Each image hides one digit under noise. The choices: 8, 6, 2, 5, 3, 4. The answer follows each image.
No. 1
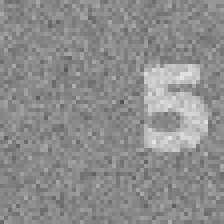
5
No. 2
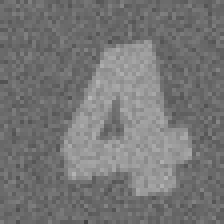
4
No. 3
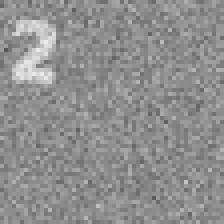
2
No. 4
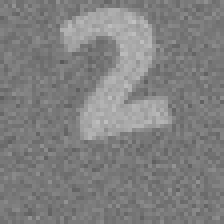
2
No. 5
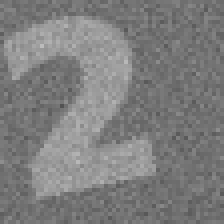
2
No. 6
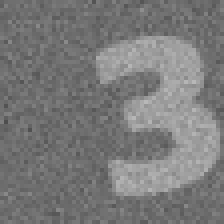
3
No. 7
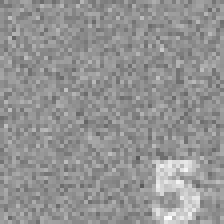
5
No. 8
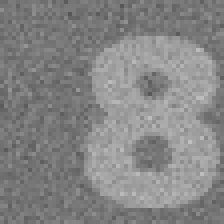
8
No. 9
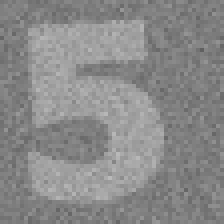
5
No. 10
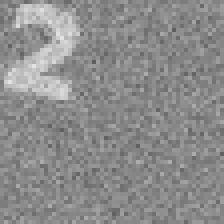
2
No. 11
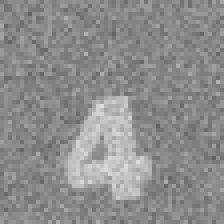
4
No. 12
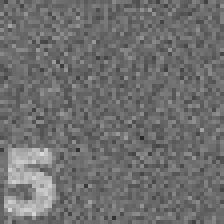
5
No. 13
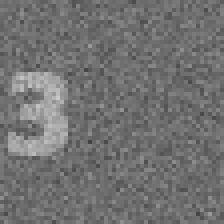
3
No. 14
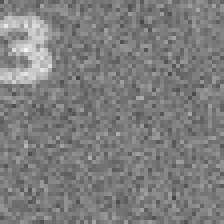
3
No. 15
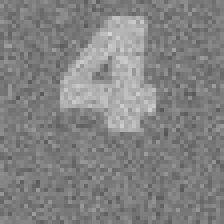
4
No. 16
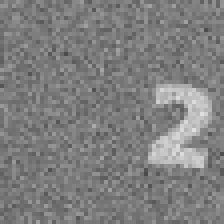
2
